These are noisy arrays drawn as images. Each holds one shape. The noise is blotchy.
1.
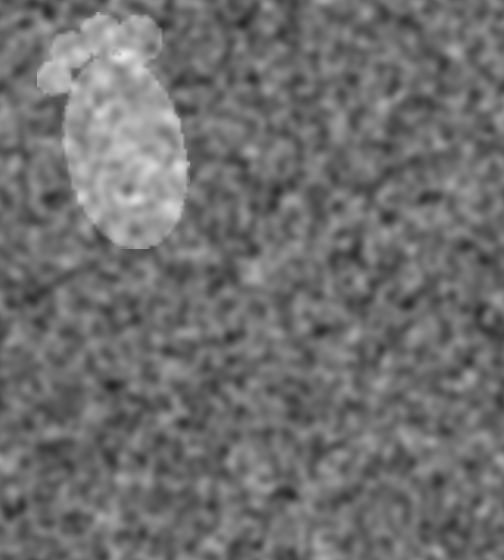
footprint
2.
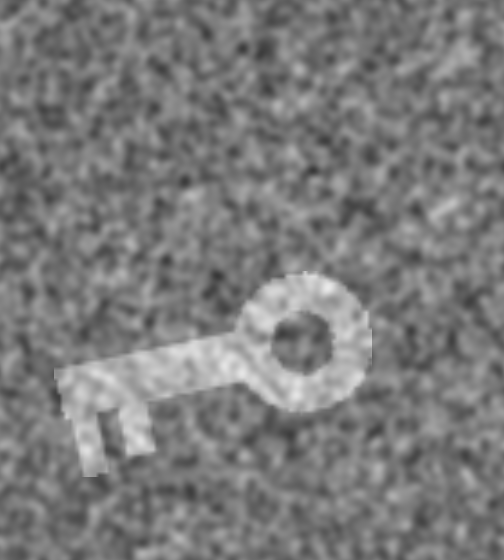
key
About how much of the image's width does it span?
two thirds
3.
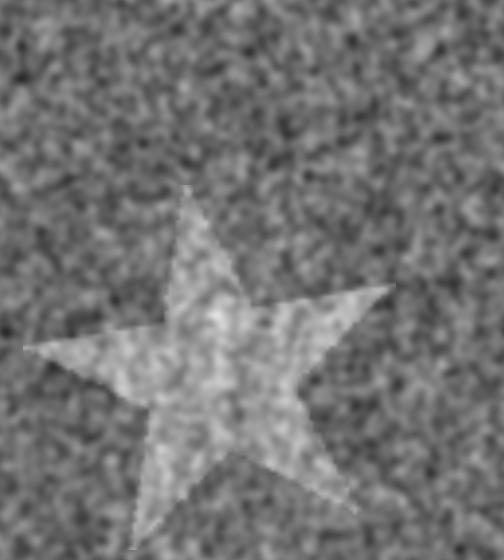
star
